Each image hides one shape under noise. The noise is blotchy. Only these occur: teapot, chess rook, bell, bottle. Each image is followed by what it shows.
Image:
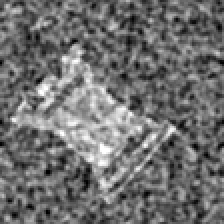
chess rook
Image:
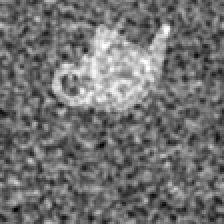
teapot
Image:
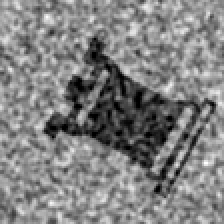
chess rook
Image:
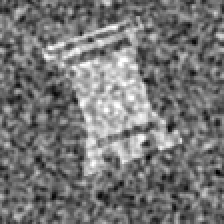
chess rook
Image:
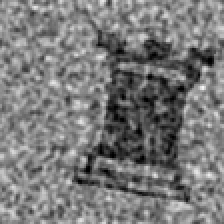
chess rook
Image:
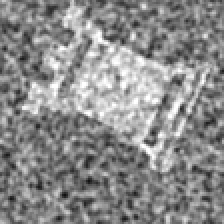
chess rook
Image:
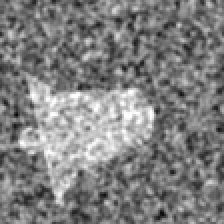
bell
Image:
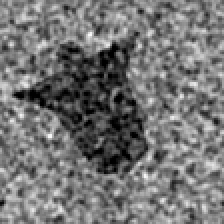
bell
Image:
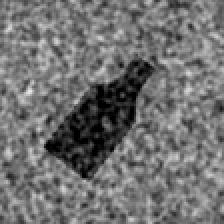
bottle
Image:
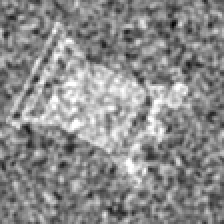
chess rook
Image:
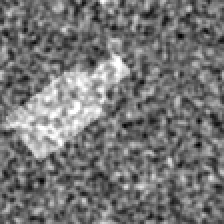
bottle
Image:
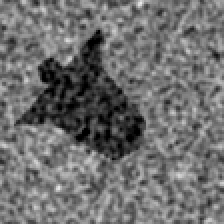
bell
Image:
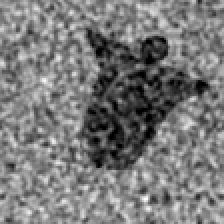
bell
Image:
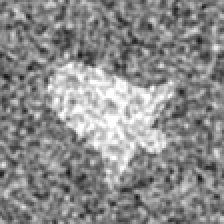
bell
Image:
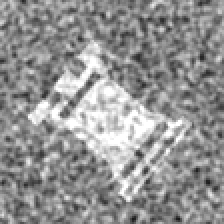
chess rook
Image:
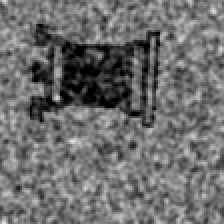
chess rook
